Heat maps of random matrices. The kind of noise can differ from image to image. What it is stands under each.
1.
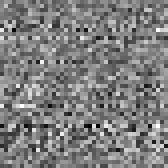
rows of uneven size
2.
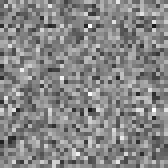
low rank plus noise
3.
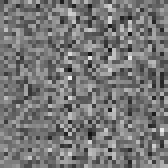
columns of uneven size
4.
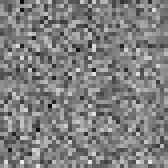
low rank plus noise
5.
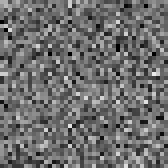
low rank plus noise
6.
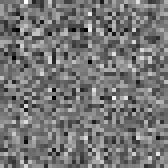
low rank plus noise
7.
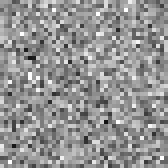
independent entries
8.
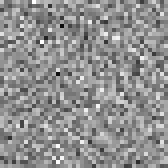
independent entries
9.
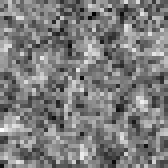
blotchy
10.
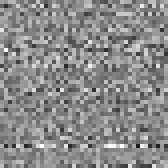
rows of uneven size
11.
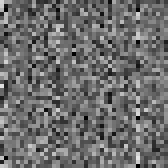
columns of uneven size
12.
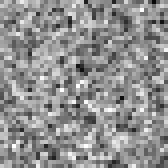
blotchy
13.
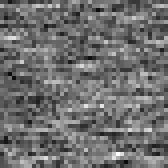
streaked along the rows
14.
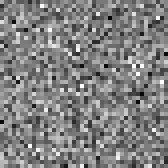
independent entries
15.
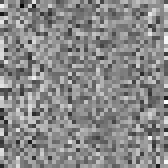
columns of uneven size
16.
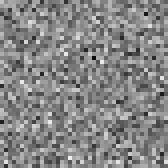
independent entries
